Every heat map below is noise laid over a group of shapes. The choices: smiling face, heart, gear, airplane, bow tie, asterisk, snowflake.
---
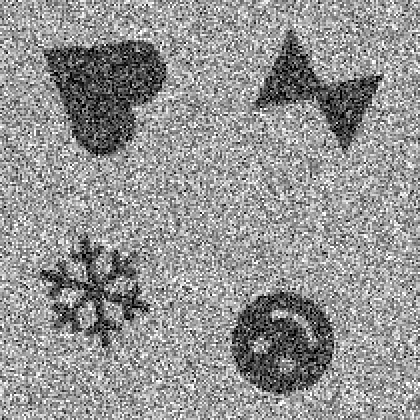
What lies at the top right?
bow tie
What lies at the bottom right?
smiling face
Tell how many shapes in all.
4
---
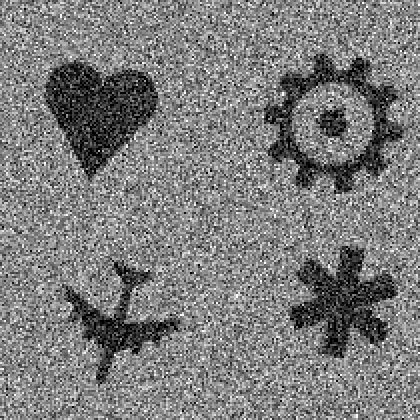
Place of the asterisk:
bottom right
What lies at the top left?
heart
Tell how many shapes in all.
4
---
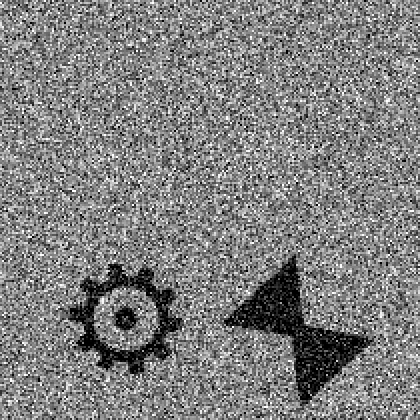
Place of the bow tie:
bottom right
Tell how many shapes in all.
2
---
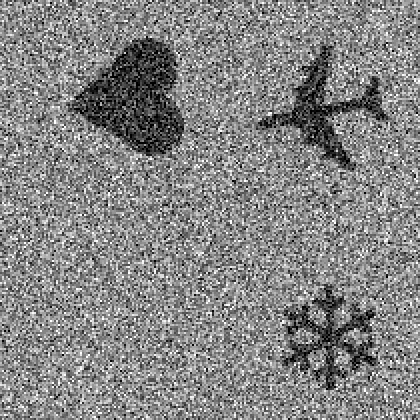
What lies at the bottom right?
snowflake
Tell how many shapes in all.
3
